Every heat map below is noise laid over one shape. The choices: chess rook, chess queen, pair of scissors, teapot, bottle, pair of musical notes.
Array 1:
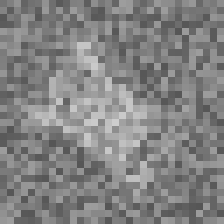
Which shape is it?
chess rook
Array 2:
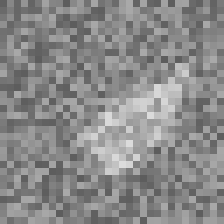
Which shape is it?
bottle
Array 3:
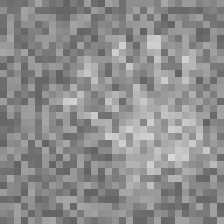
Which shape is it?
chess queen
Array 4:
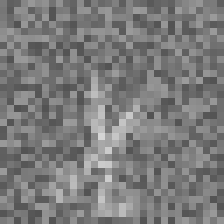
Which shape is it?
pair of scissors
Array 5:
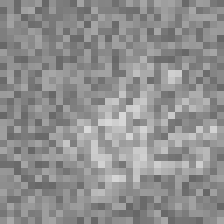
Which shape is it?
chess queen
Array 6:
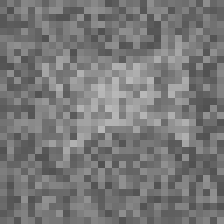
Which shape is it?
chess rook
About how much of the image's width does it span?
two thirds
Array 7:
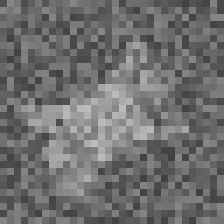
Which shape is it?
chess rook
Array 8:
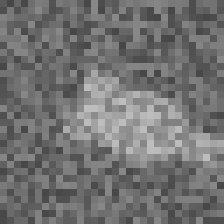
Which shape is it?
bottle
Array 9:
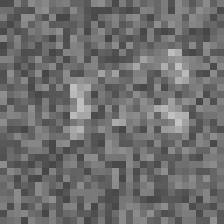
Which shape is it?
pair of musical notes
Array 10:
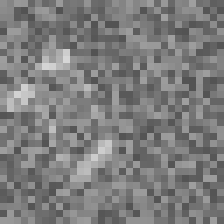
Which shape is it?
pair of musical notes
